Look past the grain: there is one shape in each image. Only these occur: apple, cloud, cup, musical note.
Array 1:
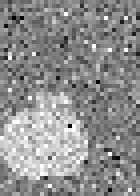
apple
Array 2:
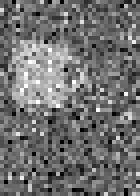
cup
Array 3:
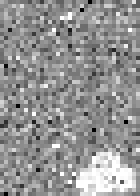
cloud
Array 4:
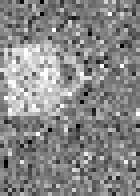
cup
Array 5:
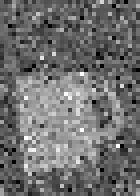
cup
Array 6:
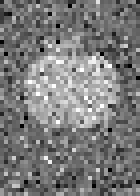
apple
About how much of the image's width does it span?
two thirds
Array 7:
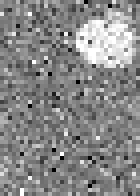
apple
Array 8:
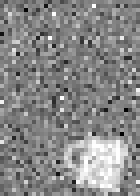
cup
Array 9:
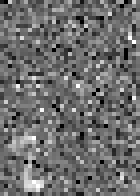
musical note
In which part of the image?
bottom left
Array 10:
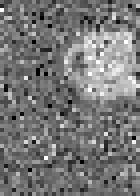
cup
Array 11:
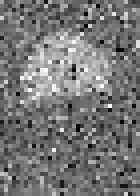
cloud
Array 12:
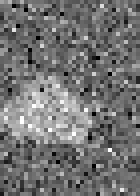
cloud
